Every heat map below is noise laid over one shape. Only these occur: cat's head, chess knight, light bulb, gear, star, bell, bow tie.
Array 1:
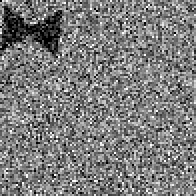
bow tie
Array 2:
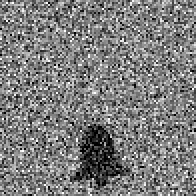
bell
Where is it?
bottom middle
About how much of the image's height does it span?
a third
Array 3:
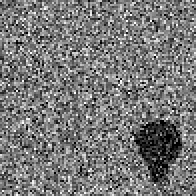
light bulb
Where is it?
bottom right
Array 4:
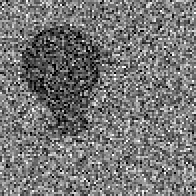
light bulb
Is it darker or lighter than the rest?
darker
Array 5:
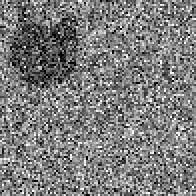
cat's head
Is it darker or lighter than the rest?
darker
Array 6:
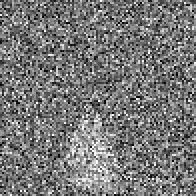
chess knight
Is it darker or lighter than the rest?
lighter
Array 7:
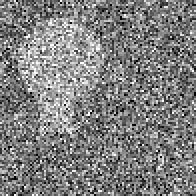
light bulb
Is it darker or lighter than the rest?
lighter
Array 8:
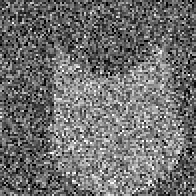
cat's head
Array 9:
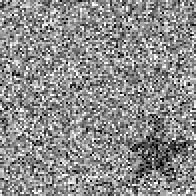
star
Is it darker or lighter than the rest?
darker
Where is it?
bottom right
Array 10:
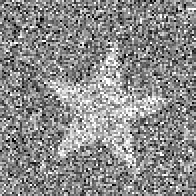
star
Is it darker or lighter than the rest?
lighter
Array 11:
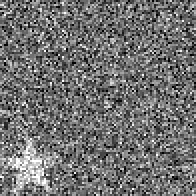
star
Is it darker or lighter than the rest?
lighter
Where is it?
bottom left
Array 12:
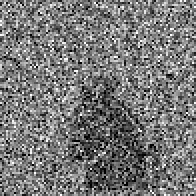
chess knight
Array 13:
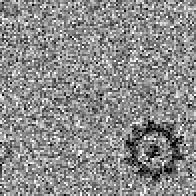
gear
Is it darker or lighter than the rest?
darker
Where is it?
bottom right
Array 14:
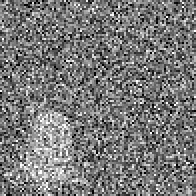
bell
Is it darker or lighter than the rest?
lighter
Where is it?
bottom left
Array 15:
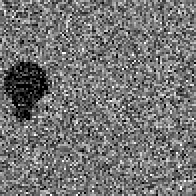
light bulb
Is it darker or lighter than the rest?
darker
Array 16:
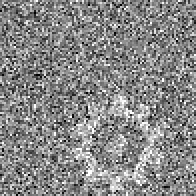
gear
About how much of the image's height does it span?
half
